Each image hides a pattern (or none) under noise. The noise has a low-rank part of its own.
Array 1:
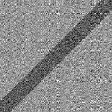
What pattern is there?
a diagonal band
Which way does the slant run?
bottom left to top right
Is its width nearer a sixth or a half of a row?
a sixth
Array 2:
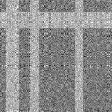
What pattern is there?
bands of rows crossing bands of columns
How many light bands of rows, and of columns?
1 and 3
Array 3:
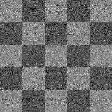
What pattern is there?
a checkerboard
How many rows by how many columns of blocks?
5 by 5
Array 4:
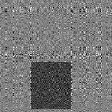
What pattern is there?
one block
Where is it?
bottom middle
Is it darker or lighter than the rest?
darker
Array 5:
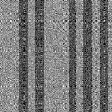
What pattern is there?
bands of columns
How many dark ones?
5
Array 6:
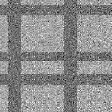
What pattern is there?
bands of rows crossing bands of columns
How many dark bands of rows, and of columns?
3 and 2
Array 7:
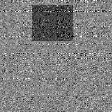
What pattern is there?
one block
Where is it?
top middle
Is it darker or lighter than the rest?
darker
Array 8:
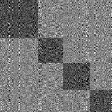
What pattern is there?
blocks along the diagonal
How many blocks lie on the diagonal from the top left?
4
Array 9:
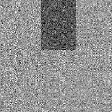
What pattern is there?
one block
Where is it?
top middle
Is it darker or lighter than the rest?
darker
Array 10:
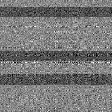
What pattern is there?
bands of rows
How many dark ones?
3
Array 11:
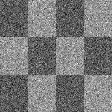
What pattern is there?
a checkerboard
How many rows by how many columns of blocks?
3 by 4
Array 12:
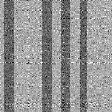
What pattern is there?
bands of columns
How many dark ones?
4
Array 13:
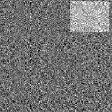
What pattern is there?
one block
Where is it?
top right
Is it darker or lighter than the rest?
lighter
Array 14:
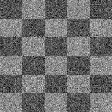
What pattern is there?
a checkerboard
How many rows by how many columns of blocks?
6 by 5
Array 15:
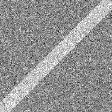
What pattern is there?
a diagonal band
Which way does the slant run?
bottom left to top right
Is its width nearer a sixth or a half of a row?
a sixth
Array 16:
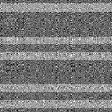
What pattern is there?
bands of rows
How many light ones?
5
